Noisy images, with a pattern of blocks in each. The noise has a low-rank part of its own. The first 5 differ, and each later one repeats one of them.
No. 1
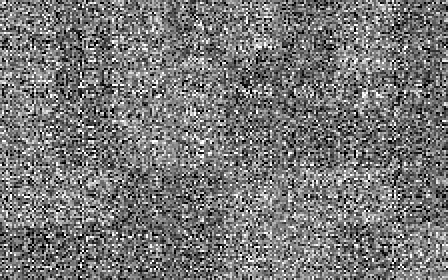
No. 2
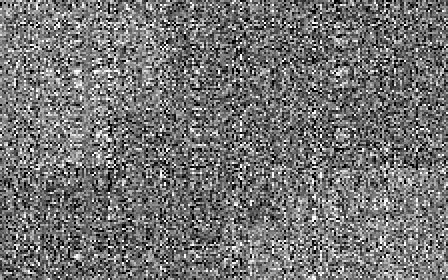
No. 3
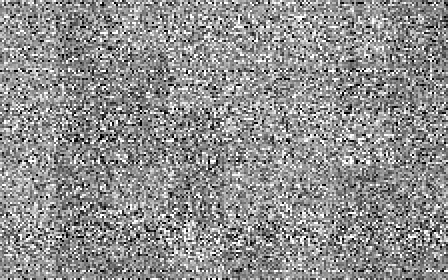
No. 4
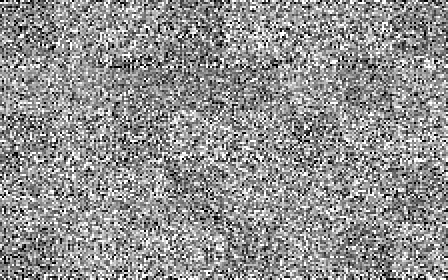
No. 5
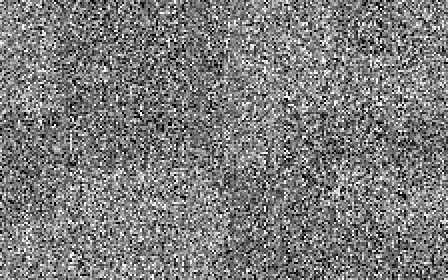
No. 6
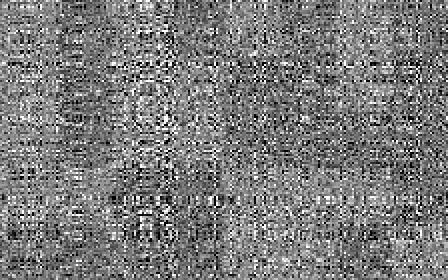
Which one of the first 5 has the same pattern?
1
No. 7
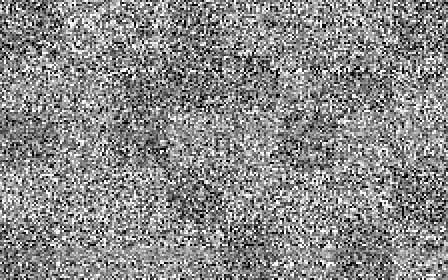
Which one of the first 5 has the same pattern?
4
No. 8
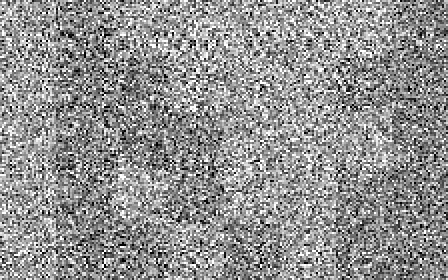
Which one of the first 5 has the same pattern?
3
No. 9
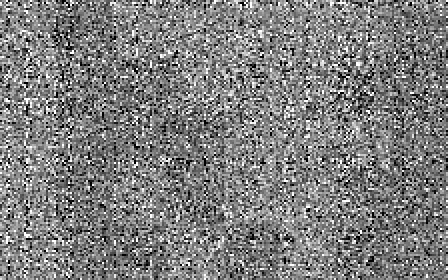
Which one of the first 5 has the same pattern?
3
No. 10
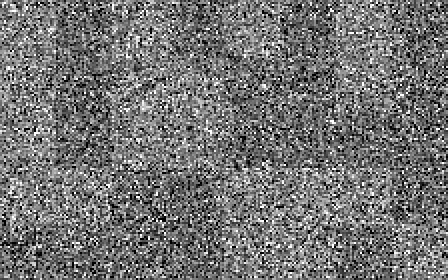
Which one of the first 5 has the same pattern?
1
